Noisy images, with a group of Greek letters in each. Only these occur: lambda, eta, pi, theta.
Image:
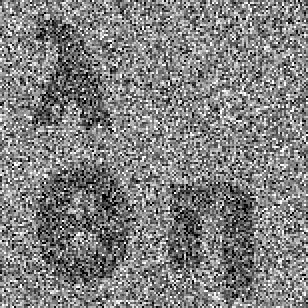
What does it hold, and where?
top left: lambda; bottom left: theta; bottom right: eta
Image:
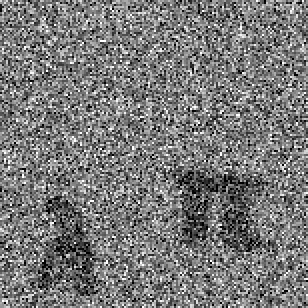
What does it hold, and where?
bottom left: lambda; bottom right: pi
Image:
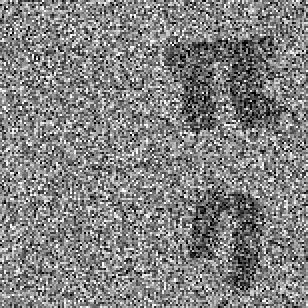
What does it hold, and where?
top right: pi; bottom right: eta
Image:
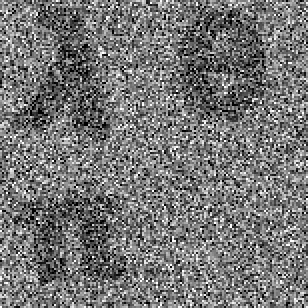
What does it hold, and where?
top left: lambda; top right: theta; bottom left: pi
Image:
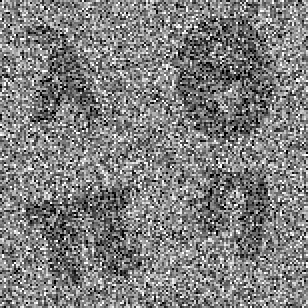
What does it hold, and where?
top left: lambda; top right: theta; bottom left: pi; bottom right: eta
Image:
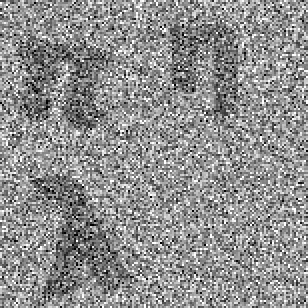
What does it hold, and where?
top left: pi; top right: eta; bottom left: lambda
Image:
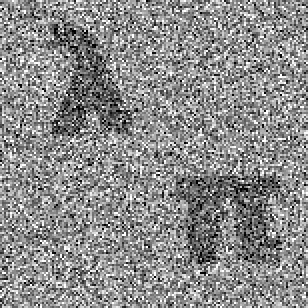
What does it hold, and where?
top left: lambda; bottom right: pi
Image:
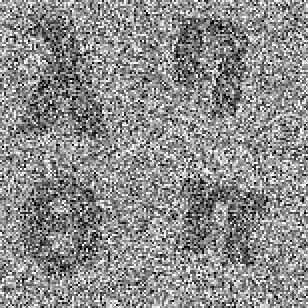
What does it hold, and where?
top left: lambda; top right: eta; bottom left: theta; bottom right: pi
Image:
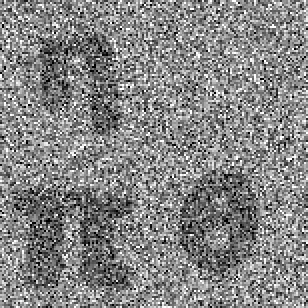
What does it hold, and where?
top left: eta; bottom left: pi; bottom right: theta
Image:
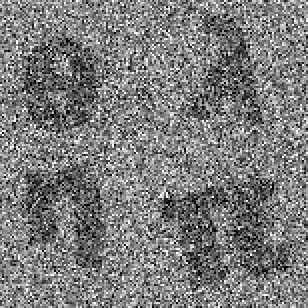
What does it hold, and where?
top left: theta; top right: lambda; bottom left: eta; bottom right: pi
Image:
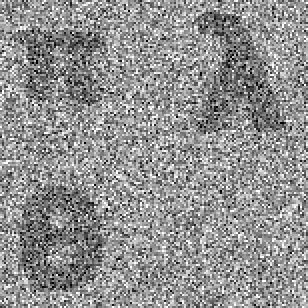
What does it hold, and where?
top left: pi; top right: lambda; bottom left: theta
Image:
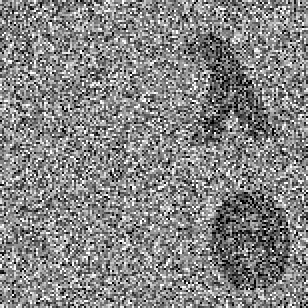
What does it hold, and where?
top right: lambda; bottom right: theta
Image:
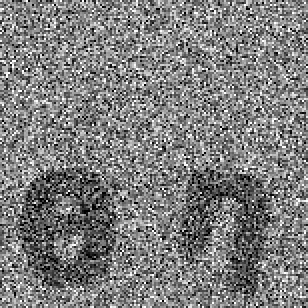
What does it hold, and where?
bottom left: theta; bottom right: eta
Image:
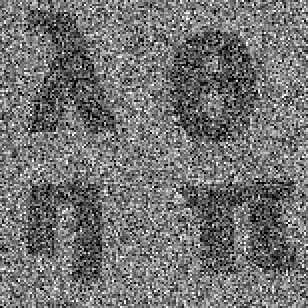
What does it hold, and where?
top left: lambda; top right: theta; bottom left: eta; bottom right: pi
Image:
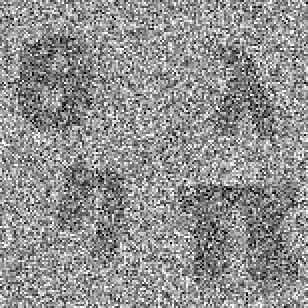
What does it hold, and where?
top left: theta; top right: lambda; bottom left: eta; bottom right: pi
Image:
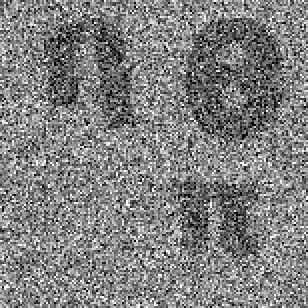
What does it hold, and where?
top left: eta; top right: theta; bottom right: pi
